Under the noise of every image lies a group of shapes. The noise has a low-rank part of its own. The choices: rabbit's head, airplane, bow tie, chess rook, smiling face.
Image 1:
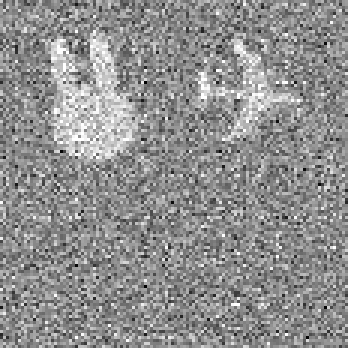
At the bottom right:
nothing
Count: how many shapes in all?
2
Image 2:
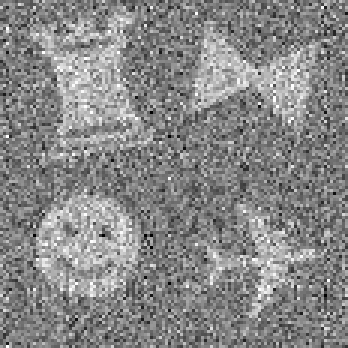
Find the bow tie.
top right
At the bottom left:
smiling face
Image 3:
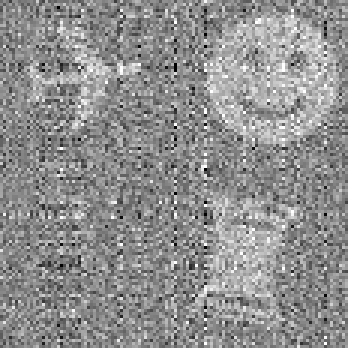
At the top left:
airplane
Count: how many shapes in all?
3
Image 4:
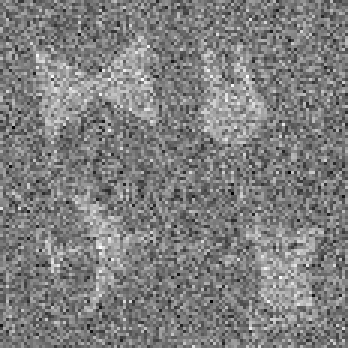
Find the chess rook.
bottom right
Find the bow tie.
top left
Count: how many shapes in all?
4
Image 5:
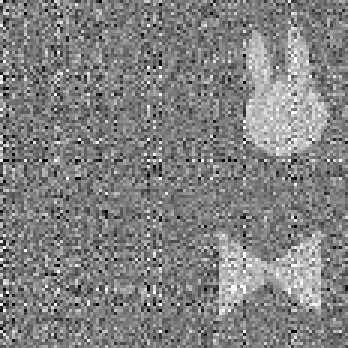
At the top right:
rabbit's head
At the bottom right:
bow tie
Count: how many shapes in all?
2
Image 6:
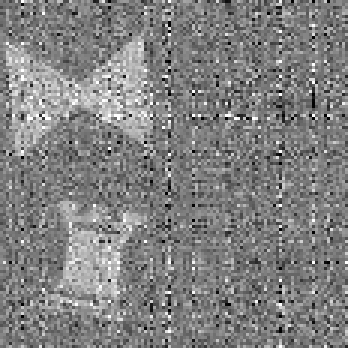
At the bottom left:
chess rook
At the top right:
nothing
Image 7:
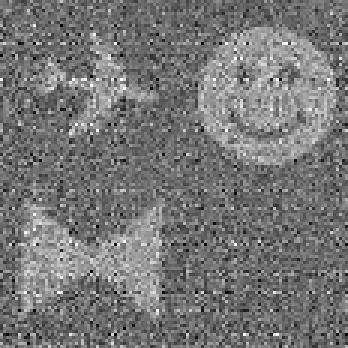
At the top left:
airplane
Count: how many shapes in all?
3
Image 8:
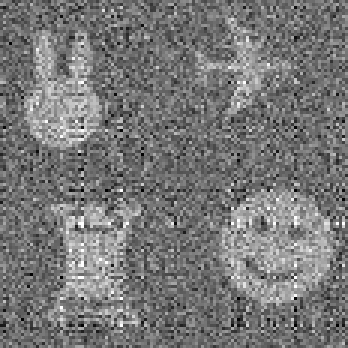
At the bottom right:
smiling face
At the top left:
rabbit's head
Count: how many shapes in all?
4
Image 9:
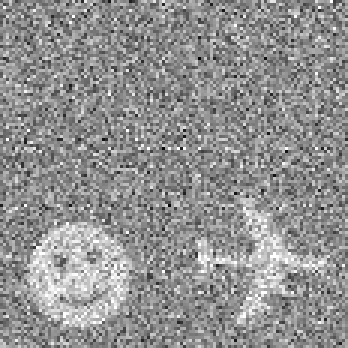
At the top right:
nothing
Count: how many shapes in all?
2
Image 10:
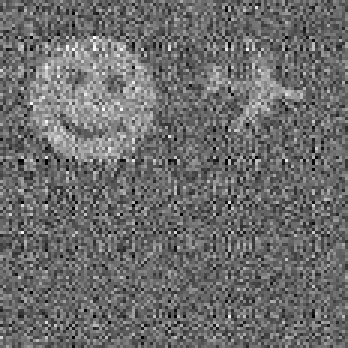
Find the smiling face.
top left
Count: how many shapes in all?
2
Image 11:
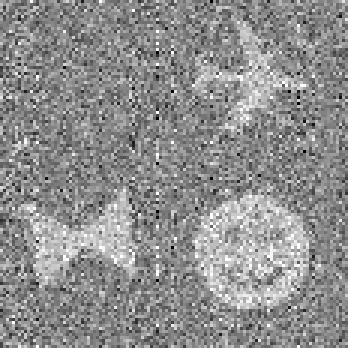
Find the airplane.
top right
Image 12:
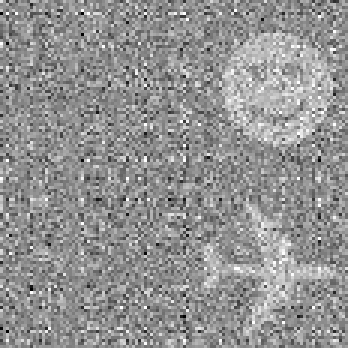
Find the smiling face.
top right
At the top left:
nothing
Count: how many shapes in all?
2
